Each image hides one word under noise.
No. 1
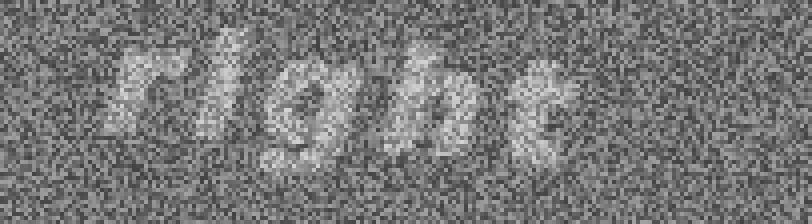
right
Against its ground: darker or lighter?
lighter
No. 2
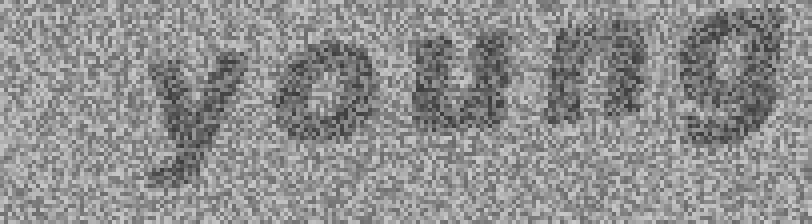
young
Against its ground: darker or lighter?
darker
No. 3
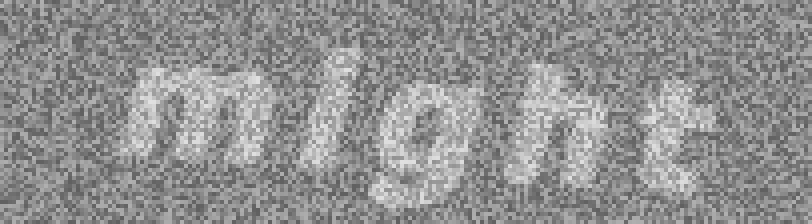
might
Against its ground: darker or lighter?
lighter
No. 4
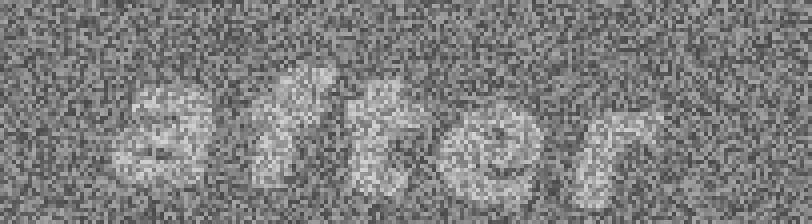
after
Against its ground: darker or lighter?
lighter
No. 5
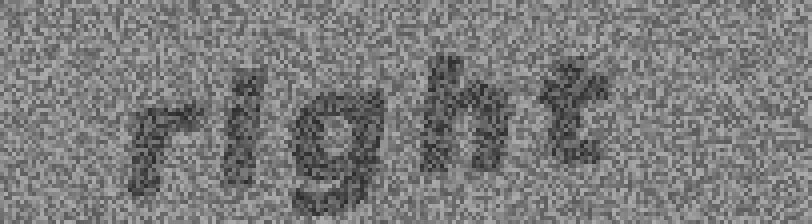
right
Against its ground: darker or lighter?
darker
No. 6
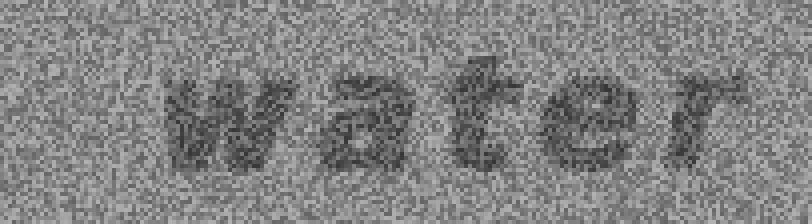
water
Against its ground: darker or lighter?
darker
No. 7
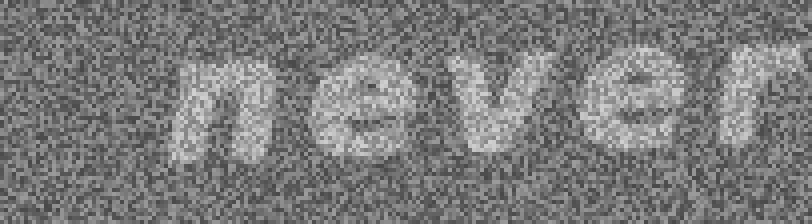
never
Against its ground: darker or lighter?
lighter
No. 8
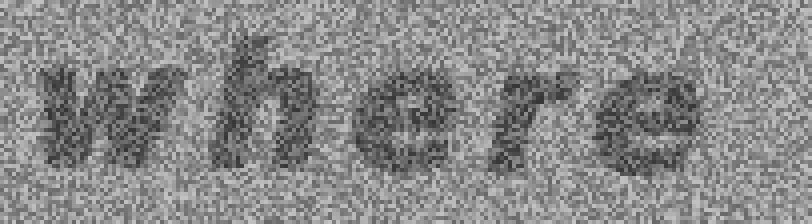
where
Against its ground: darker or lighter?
darker
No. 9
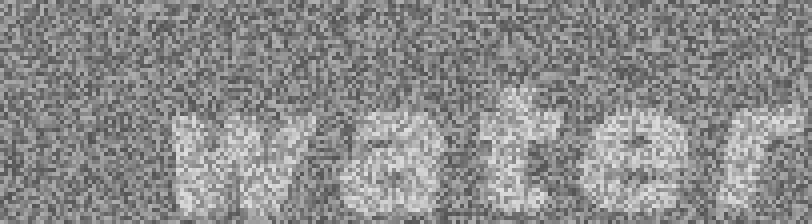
water
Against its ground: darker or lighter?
lighter
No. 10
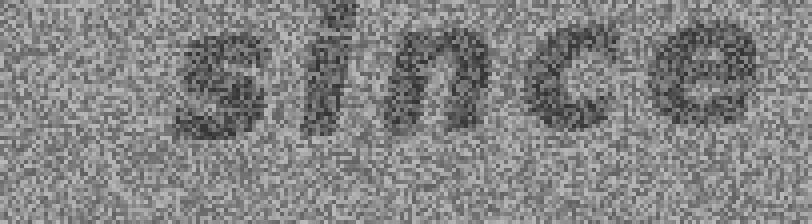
since
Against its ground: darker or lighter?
darker
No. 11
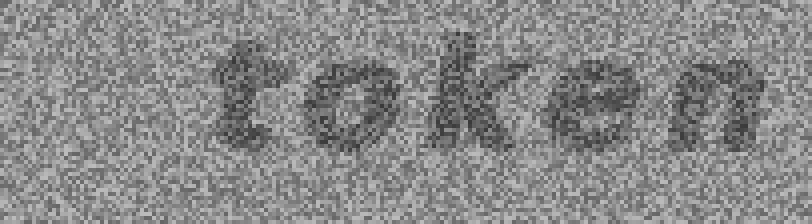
token
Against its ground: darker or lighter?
darker
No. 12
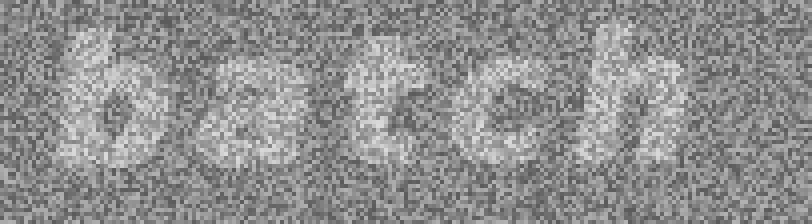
batch
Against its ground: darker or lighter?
lighter
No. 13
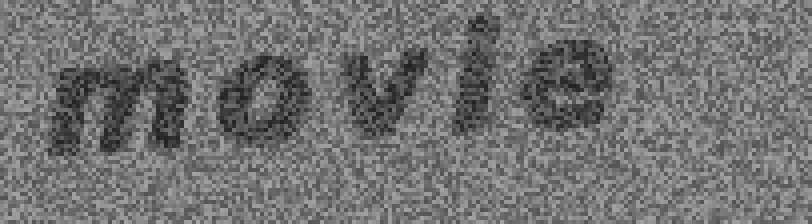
movie
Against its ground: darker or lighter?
darker
